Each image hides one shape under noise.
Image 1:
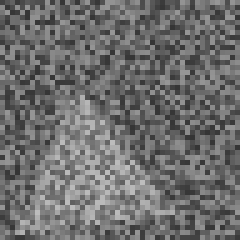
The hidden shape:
triangle
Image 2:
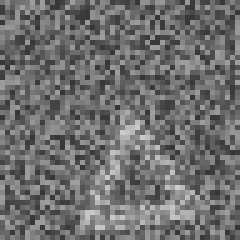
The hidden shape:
triangle frame
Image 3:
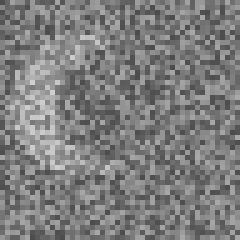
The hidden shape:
crescent
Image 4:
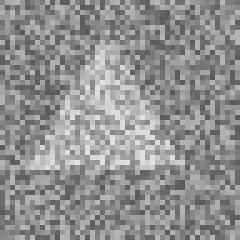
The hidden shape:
triangle
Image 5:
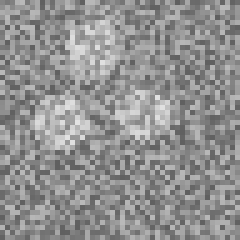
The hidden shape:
three dots
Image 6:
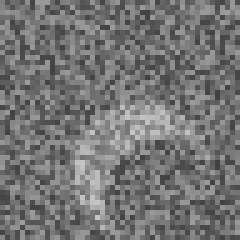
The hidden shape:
crescent
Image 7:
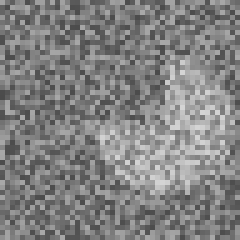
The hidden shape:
disc with a wedge cut out
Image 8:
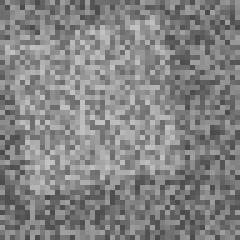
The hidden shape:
square
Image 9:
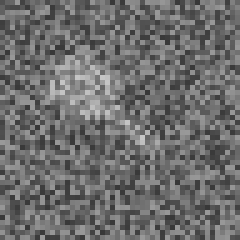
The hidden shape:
lollipop
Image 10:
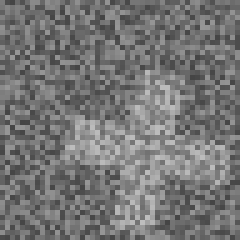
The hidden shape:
cross
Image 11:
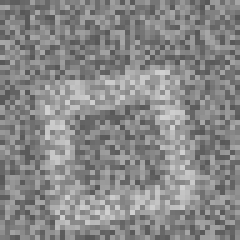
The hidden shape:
square frame
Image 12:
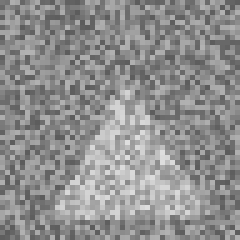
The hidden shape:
triangle
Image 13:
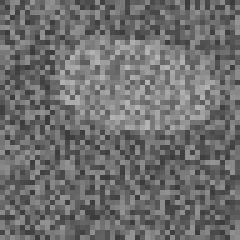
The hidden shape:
ellipse
